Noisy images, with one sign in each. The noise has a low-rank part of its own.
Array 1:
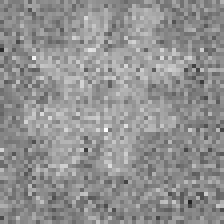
hash sign
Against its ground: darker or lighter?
lighter
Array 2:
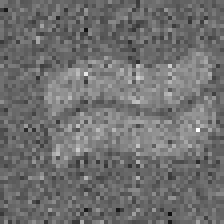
approximately sign
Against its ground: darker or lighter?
lighter
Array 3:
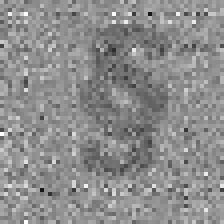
section sign
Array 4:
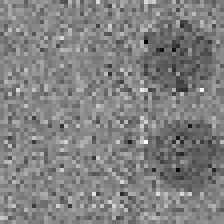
colon
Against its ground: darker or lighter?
darker
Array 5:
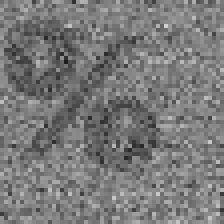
percent sign
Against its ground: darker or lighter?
darker
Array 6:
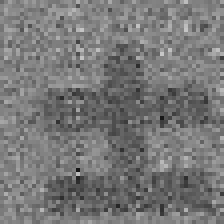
plus-minus sign
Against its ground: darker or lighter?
darker
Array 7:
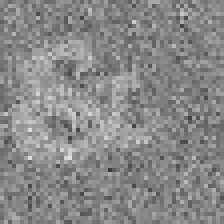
ampersand
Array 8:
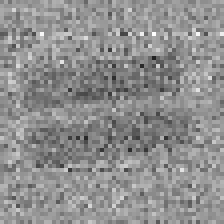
equals sign
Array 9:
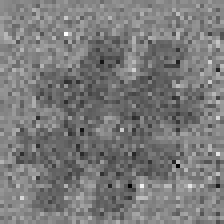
hash sign
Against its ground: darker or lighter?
darker
